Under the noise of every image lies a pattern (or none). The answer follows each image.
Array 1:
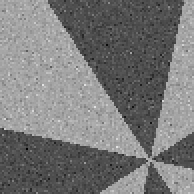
spokes from one point
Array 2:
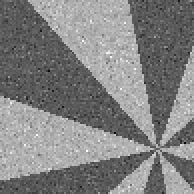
spokes from one point
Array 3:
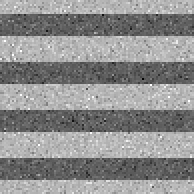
horizontal stripes
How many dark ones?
4
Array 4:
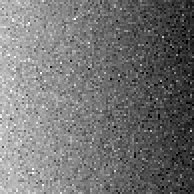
a smooth slope
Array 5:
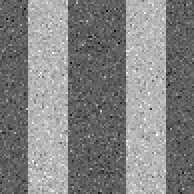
vertical stripes
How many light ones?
2
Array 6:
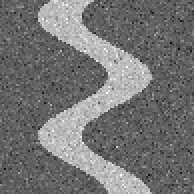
a wavy band
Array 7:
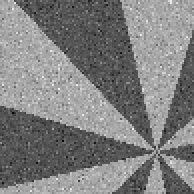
spokes from one point
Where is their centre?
bottom right
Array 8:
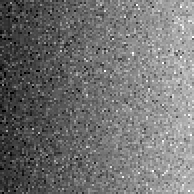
a smooth slope
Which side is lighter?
right
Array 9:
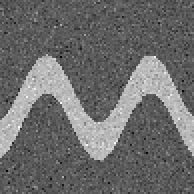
a wavy band
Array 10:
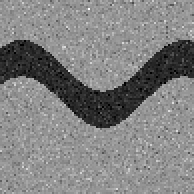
a wavy band
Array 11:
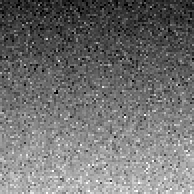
a smooth slope
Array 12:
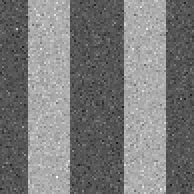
vertical stripes
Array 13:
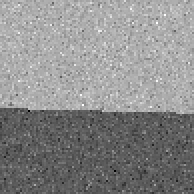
a sharp edge
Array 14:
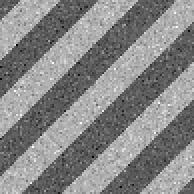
diagonal stripes
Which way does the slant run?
bottom left to top right
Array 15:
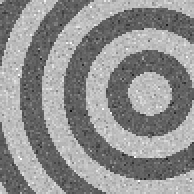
rings round one point
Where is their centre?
middle right
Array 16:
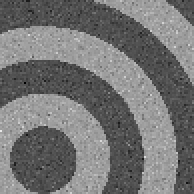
rings round one point
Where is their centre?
bottom left
